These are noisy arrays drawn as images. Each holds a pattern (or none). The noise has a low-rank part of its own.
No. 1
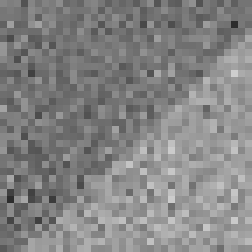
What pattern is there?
a sharp edge
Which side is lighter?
bottom right
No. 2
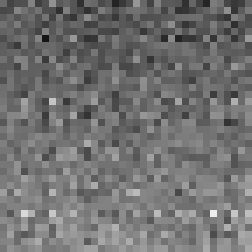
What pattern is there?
a smooth slope
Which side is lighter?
bottom
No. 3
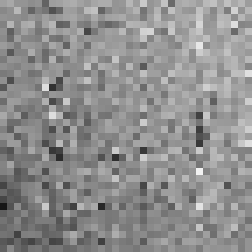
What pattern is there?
a smooth slope
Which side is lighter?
top right
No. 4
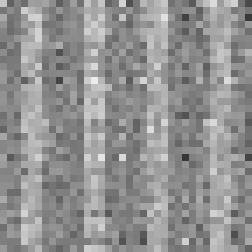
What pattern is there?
vertical stripes
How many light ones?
4
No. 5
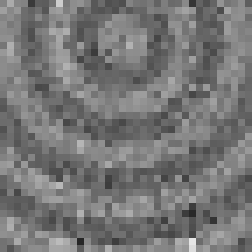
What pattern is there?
rings round one point
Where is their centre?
top middle
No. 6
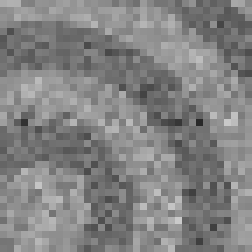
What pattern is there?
rings round one point
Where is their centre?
bottom left
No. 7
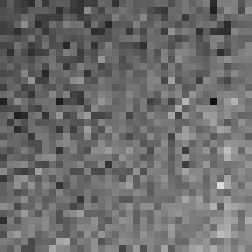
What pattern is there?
a smooth slope
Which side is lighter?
bottom right
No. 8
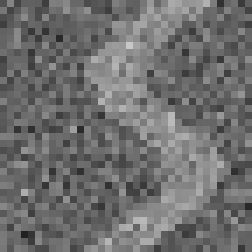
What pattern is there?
a wavy band
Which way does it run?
top to bottom
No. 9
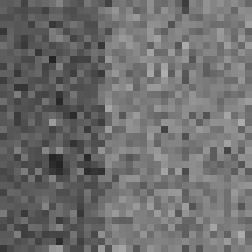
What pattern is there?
a sharp edge
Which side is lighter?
right
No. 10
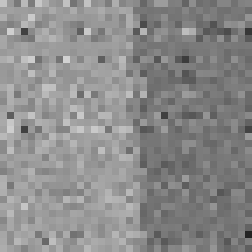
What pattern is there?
a sharp edge
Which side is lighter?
left
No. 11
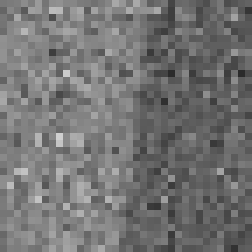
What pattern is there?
a sharp edge
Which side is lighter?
left
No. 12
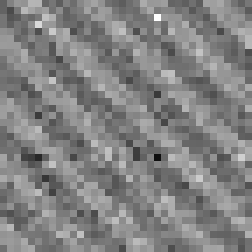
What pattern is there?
diagonal stripes
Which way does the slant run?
top left to bottom right
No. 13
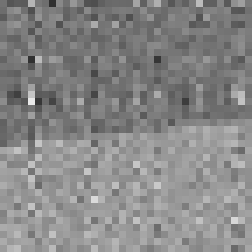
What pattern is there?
a sharp edge
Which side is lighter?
bottom
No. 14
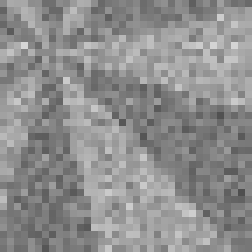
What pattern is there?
spokes from one point
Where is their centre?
top left
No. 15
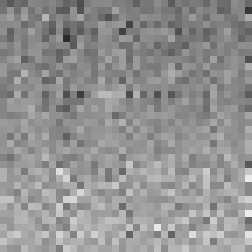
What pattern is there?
a smooth slope
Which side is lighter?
bottom
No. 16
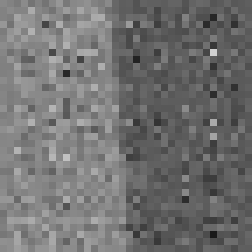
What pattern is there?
a sharp edge
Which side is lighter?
left
